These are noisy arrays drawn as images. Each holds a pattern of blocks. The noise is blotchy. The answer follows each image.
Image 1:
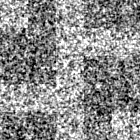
the same after a half turn
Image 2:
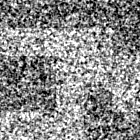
no symmetry
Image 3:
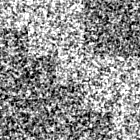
mirrored about the diagonal from the bottom left
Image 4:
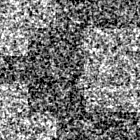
top and bottom mirror each other
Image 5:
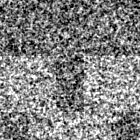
left and right mirror each other
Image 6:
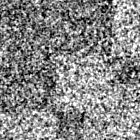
mirrored about the diagonal from the top left
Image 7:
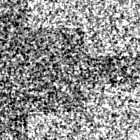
top and bottom mirror each other
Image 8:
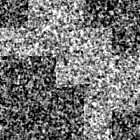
mirrored about the diagonal from the bottom left
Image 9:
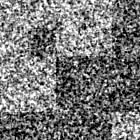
mirrored about the diagonal from the top left
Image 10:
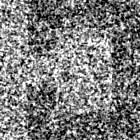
top and bottom mirror each other
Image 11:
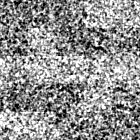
the same after a half turn
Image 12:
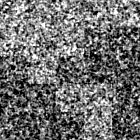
no symmetry
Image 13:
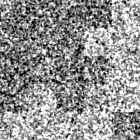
mirrored about the diagonal from the top left
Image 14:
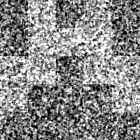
left and right mirror each other
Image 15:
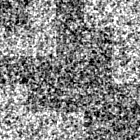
mirrored about the diagonal from the top left
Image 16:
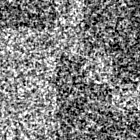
no symmetry
